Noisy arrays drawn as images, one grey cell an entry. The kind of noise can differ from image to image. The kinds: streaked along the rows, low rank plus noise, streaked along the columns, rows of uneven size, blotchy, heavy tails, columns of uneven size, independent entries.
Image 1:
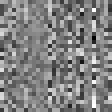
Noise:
columns of uneven size
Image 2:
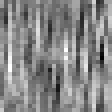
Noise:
streaked along the columns
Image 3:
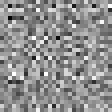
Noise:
low rank plus noise
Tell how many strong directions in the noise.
three or four
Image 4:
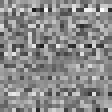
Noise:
rows of uneven size
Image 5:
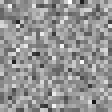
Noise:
independent entries
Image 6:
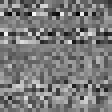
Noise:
rows of uneven size
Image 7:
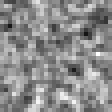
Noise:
blotchy
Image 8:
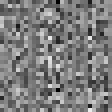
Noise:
columns of uneven size
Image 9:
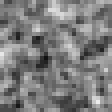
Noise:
blotchy
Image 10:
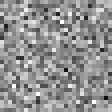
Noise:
independent entries
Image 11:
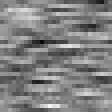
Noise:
streaked along the rows
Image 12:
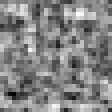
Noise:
blotchy
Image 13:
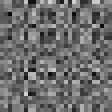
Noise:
low rank plus noise
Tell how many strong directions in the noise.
one
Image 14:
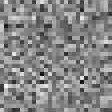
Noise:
low rank plus noise
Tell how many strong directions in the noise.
three or four
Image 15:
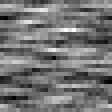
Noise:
streaked along the rows
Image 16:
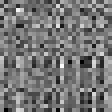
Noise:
low rank plus noise
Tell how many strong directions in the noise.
one
